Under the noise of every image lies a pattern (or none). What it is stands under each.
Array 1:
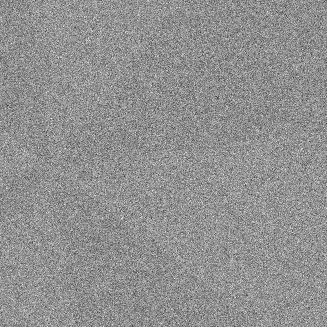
spokes from one point
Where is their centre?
middle left
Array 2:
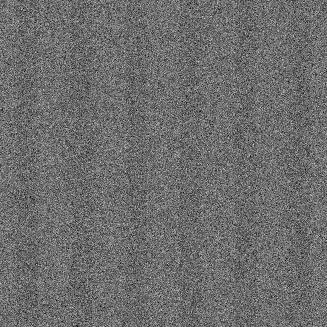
vertical stripes
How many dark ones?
6
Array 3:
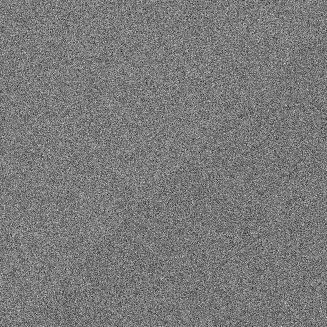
a sharp edge
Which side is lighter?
top left
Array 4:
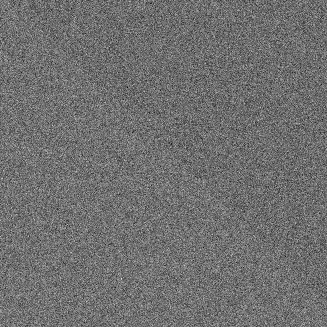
a sharp edge
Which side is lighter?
bottom left
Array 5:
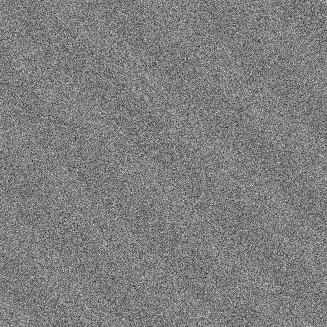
diagonal stripes
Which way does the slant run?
top left to bottom right
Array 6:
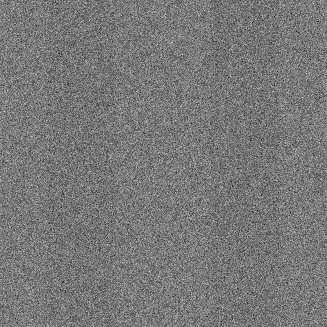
vertical stripes
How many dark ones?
2
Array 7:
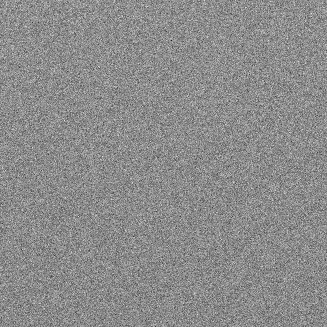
a smooth slope
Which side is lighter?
top
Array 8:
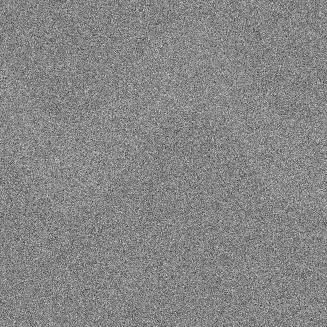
a wavy band
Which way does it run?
left to right
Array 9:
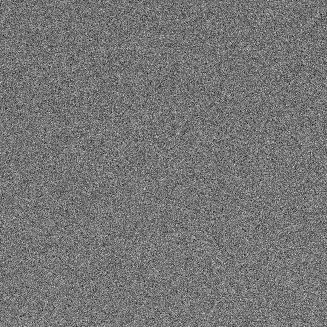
a smooth slope
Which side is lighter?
bottom
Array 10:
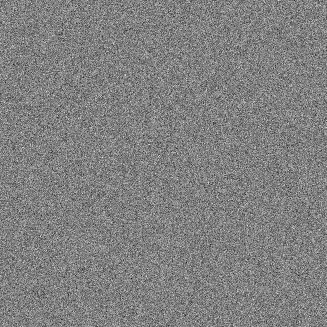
only noise
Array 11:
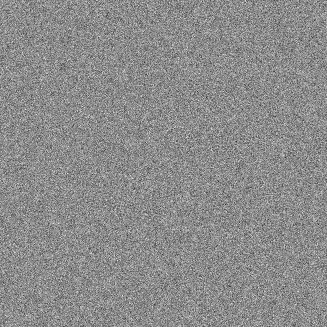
only noise
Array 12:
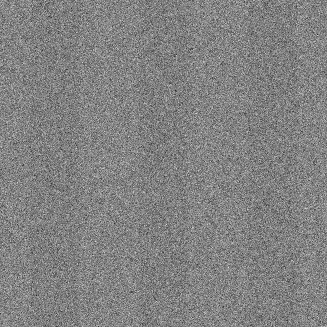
vertical stripes
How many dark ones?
3
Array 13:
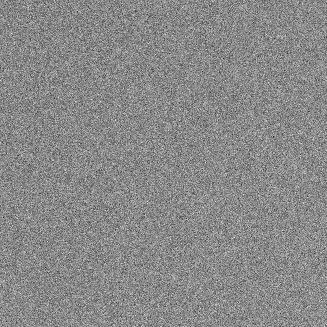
a smooth slope
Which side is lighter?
bottom right
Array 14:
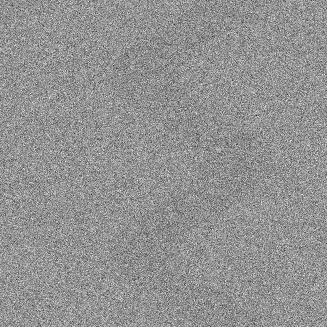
a wavy band
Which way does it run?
top to bottom
